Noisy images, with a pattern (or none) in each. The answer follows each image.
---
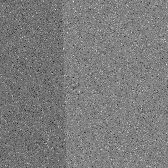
a sharp edge
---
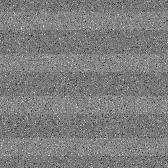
horizontal stripes
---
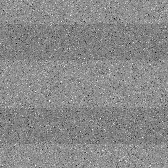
horizontal stripes
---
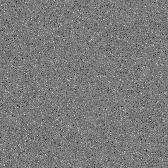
only noise
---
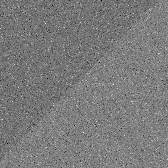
a sharp edge
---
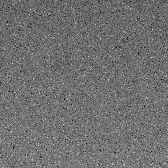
a smooth slope
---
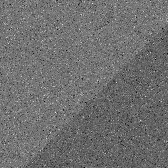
a sharp edge
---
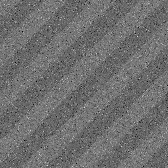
diagonal stripes
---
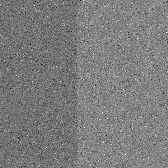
a sharp edge
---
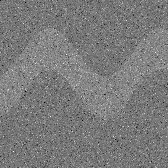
a wavy band
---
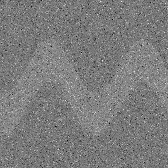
a wavy band
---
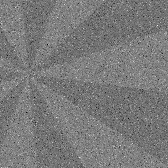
spokes from one point
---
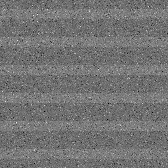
horizontal stripes
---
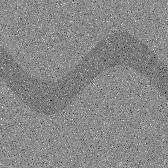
a wavy band
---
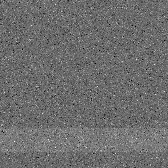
one horizontal stripe
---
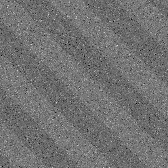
diagonal stripes
